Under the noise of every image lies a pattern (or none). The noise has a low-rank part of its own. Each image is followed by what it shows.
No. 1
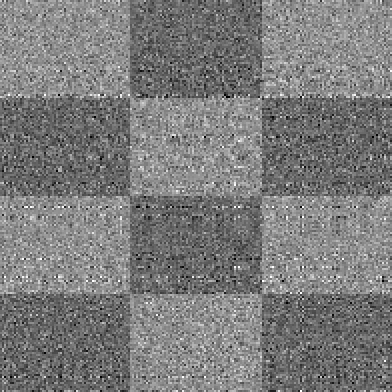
a checkerboard
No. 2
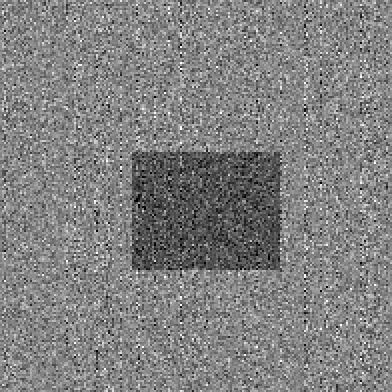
one block
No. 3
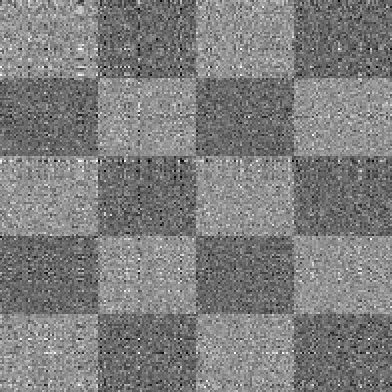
a checkerboard
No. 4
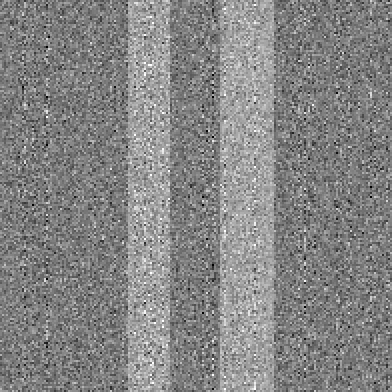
bands of columns
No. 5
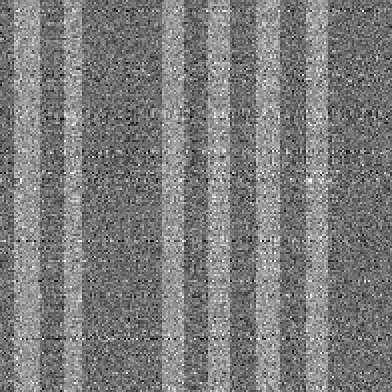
bands of columns
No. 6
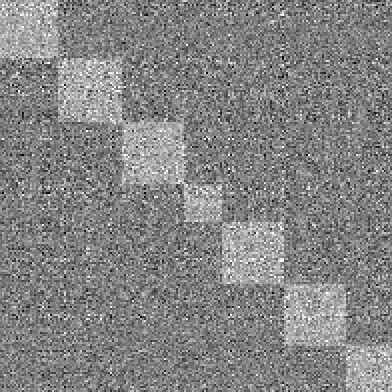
blocks along the diagonal
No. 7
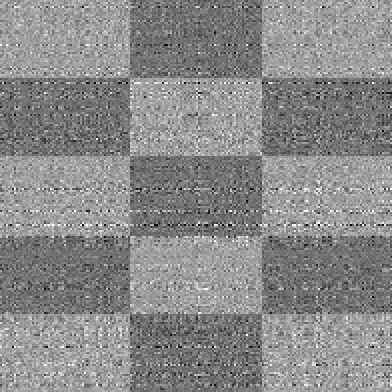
a checkerboard
